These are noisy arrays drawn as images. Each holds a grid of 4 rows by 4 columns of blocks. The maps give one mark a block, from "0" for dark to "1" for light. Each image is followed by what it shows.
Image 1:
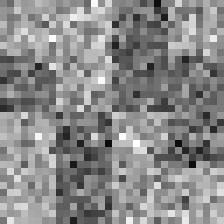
1101
0100
1010
1011
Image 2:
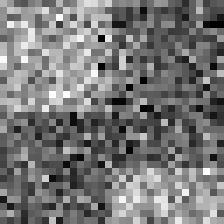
1100
1100
0000
0011
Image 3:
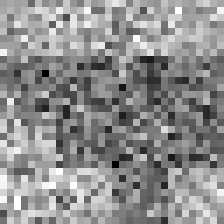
1111
0000
1000
1101
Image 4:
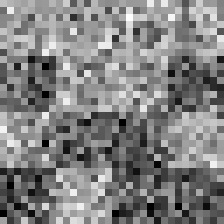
1111
0110
1001
0100
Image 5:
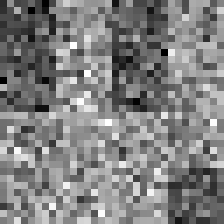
0101
0101
1111
1110
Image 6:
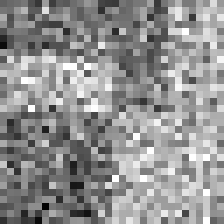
0001
1101
0011
0011
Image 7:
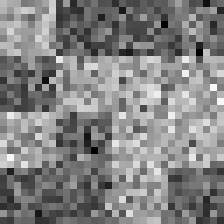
1000
0111
1011
0010
